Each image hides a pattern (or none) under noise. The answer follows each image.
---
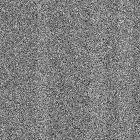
bands of columns
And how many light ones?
3
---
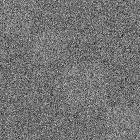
blocks along the diagonal
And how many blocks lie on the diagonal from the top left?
4
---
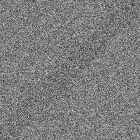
a diagonal band
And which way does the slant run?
bottom left to top right
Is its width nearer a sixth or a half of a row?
a sixth
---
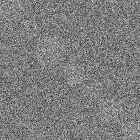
blocks along the diagonal
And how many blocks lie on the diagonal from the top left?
7
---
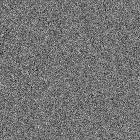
only noise
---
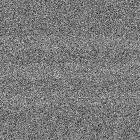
bands of rows
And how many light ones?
3
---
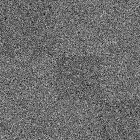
blocks along the diagonal
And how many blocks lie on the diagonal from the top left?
3
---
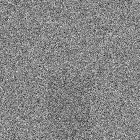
one block
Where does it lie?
bottom middle
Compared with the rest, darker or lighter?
darker
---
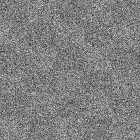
a checkerboard
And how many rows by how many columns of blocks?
6 by 5
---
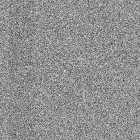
one band of columns
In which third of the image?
left
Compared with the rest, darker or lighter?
darker
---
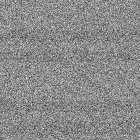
bands of rows
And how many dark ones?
4
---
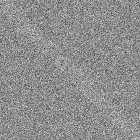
a diagonal band
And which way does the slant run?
top left to bottom right
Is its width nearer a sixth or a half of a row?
a sixth
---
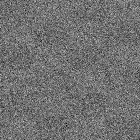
a checkerboard
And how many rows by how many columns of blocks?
6 by 4
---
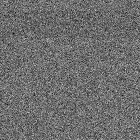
one band of rows
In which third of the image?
top
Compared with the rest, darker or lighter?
darker
